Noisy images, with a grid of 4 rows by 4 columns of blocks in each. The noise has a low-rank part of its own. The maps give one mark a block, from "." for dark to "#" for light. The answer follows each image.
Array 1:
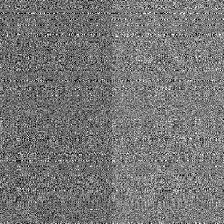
..##
..##
..##
..##
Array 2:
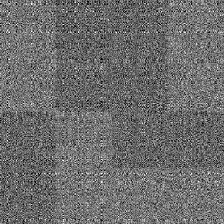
#..#
#..#
.#..
.###
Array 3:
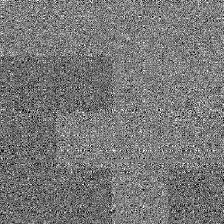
####
..##
.###
..#.
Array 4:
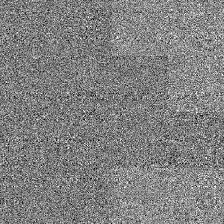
..##
...#
....
..##
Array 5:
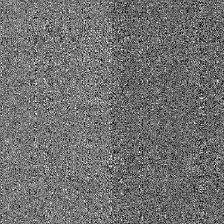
##..
##..
##..
##..
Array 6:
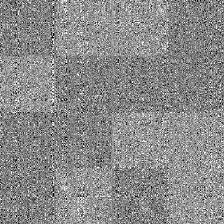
.##.
#...
..##
.#.#
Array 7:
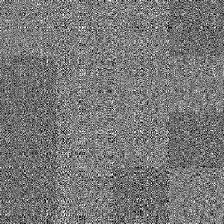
###.
.###
.##.
.#.#
